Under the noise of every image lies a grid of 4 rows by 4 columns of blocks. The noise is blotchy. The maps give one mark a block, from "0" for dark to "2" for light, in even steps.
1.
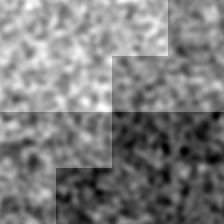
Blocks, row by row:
2 2 2 1
2 2 1 1
1 1 0 0
1 0 0 0
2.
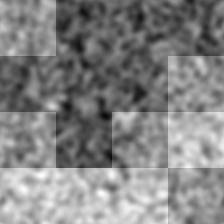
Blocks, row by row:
1 0 0 0
0 0 0 1
1 0 1 2
2 2 2 1
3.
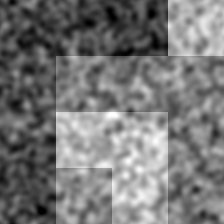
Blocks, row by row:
0 0 0 2
0 1 1 1
0 2 2 1
0 1 2 1
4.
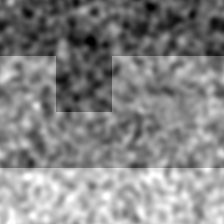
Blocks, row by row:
0 0 0 0
1 0 1 1
1 1 1 1
2 2 2 2
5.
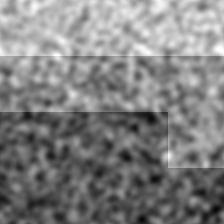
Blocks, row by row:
2 2 2 2
1 1 1 1
0 0 0 1
0 0 0 0
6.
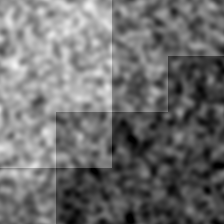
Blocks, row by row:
2 2 1 1
2 2 1 0
2 1 0 0
1 0 0 0
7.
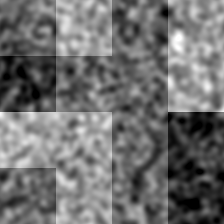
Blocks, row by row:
1 2 1 2
0 1 1 2
2 2 1 0
1 2 1 0
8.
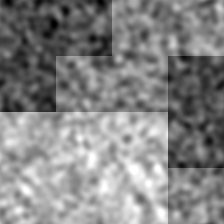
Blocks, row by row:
0 0 1 1
0 1 1 0
2 2 2 0
2 2 2 1
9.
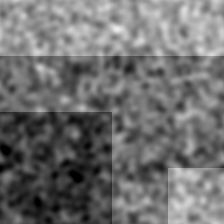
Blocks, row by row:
2 2 2 2
1 1 1 1
0 0 1 1
0 0 1 2
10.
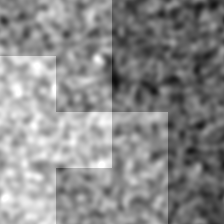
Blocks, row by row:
1 1 0 0
2 1 0 0
2 2 1 0
2 1 1 0
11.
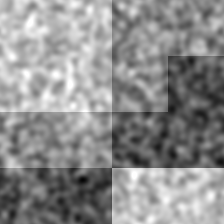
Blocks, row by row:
2 2 1 1
2 2 1 0
1 1 0 0
0 0 2 2
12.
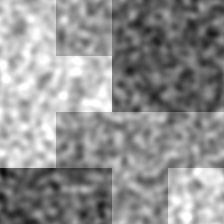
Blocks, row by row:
2 1 0 0
2 2 0 0
2 1 1 1
0 0 1 2
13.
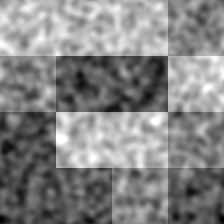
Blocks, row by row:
2 2 2 1
1 0 0 2
0 2 2 1
0 0 1 0
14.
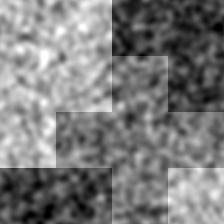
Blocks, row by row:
2 2 0 0
2 2 1 0
2 1 1 1
0 0 1 2
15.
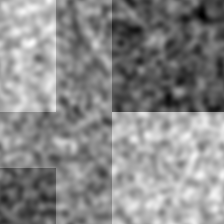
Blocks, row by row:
2 1 0 0
2 1 0 0
1 1 2 2
0 1 2 2
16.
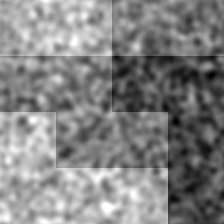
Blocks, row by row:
2 2 1 1
1 1 0 0
2 1 1 0
2 2 2 0
